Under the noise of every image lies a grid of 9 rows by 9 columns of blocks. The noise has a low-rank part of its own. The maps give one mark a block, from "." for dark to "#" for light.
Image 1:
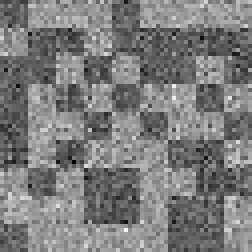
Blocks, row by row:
. # # # . # # # #
# . . # . . . . .
. . # . # . . # .
. # . # . # # . #
. # # . # . # # .
. # . # # # . . #
# . # . . # # . .
# # # . . # . . #
. # # # # # . . #
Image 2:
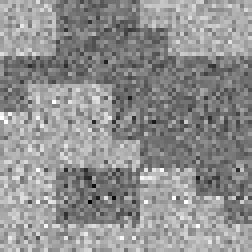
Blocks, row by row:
# # . . . # # # #
# # . . . . # # #
. . . . . . . . .
. # # # . . . . .
# # # # . . . . .
# # # # # . . . .
# # . . . # # . .
# # . . . # # # .
# # # # # # # # #
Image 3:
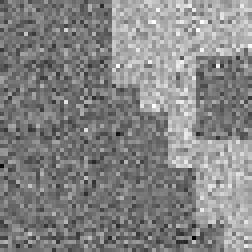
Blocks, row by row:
. . . . # # # # #
. . . . # # # # #
. . . . # # # . .
. . . . . # # . .
. . . . . . # . .
. . . . . . # # #
. . . . . . . # #
. . . . . . . # #
. . . . . . . . #
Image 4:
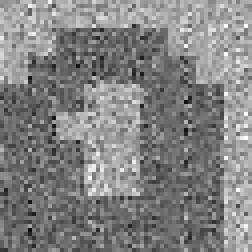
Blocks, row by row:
# # # # # # # # #
# # . . . . # # #
# . . . . . . # #
. . . # # . . . #
. . # # # . . . #
. . . # # . . . #
. . . # # . . . #
. . . . . . . . #
. . . . . . . . #
